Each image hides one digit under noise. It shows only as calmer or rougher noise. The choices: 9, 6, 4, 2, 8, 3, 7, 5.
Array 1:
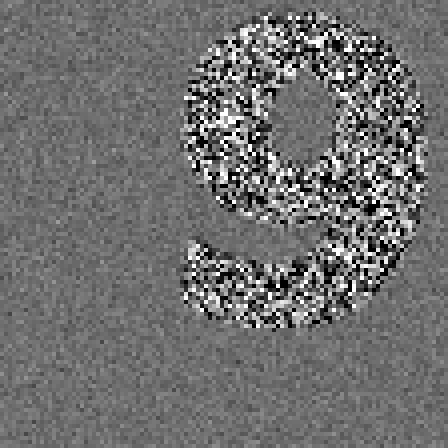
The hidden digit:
9
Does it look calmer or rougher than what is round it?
rougher
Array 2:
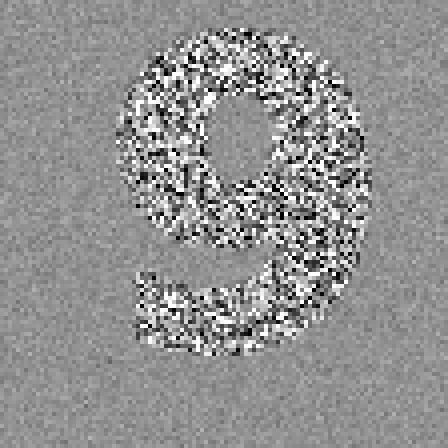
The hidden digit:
9
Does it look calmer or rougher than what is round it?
rougher
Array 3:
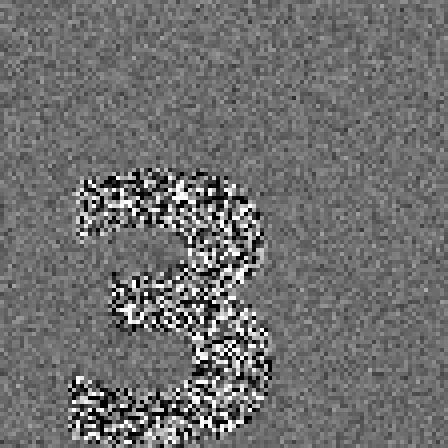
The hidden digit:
3
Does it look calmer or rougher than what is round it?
rougher
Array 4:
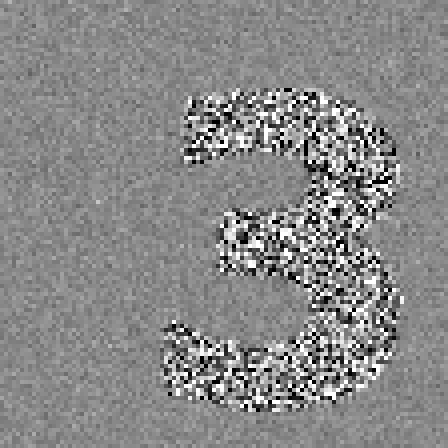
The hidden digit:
3
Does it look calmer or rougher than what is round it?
rougher
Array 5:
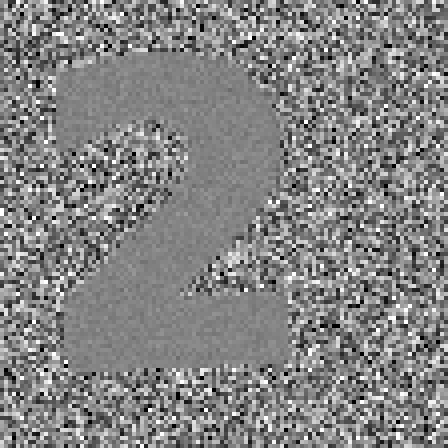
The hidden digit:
2
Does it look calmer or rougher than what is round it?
calmer
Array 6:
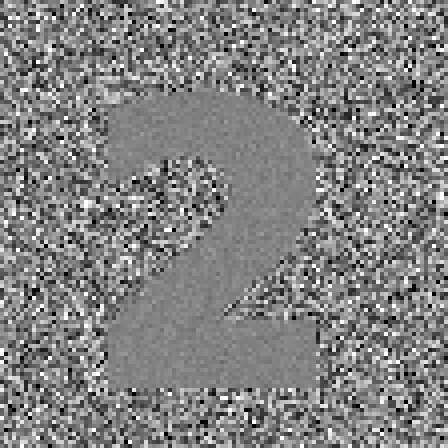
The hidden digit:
2
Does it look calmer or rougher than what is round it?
calmer
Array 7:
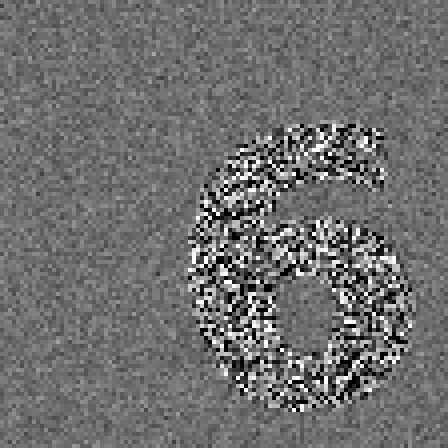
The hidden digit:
6
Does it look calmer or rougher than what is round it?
rougher
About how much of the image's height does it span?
two thirds
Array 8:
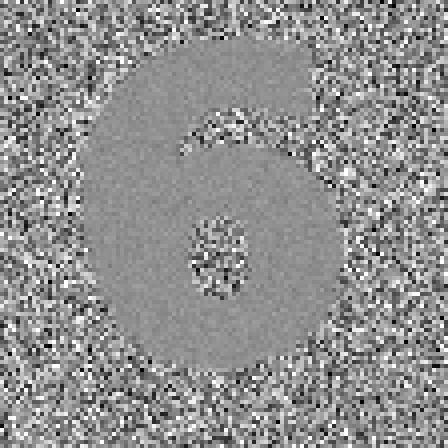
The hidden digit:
6
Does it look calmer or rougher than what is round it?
calmer
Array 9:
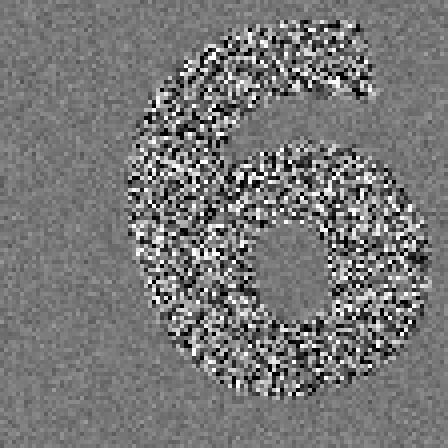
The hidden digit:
6
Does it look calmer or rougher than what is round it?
rougher
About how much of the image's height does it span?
nearly all
